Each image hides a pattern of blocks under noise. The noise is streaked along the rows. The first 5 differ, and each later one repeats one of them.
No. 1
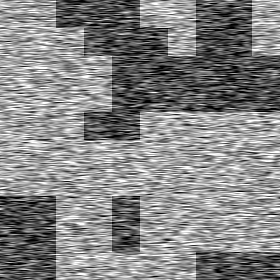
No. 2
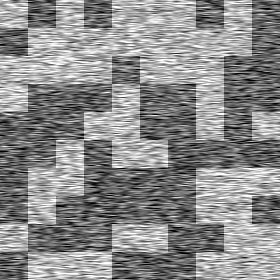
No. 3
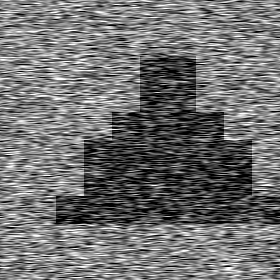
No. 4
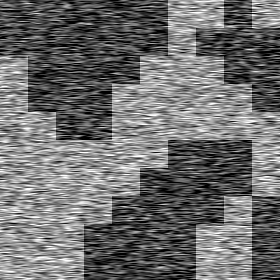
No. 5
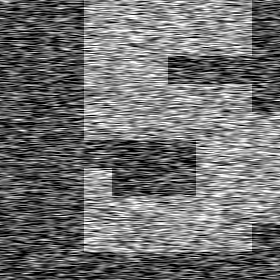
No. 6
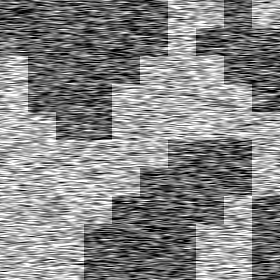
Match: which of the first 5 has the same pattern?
4
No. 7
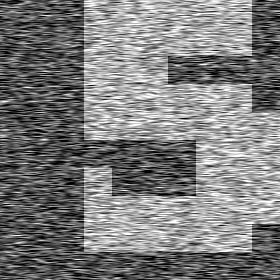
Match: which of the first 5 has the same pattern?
5
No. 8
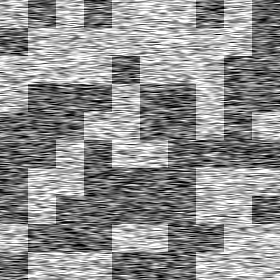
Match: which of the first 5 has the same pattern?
2
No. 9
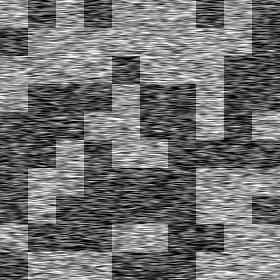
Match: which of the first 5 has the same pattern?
2
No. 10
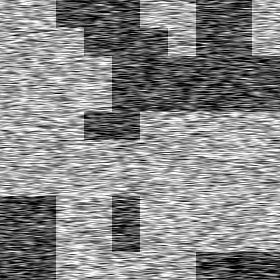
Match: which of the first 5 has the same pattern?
1
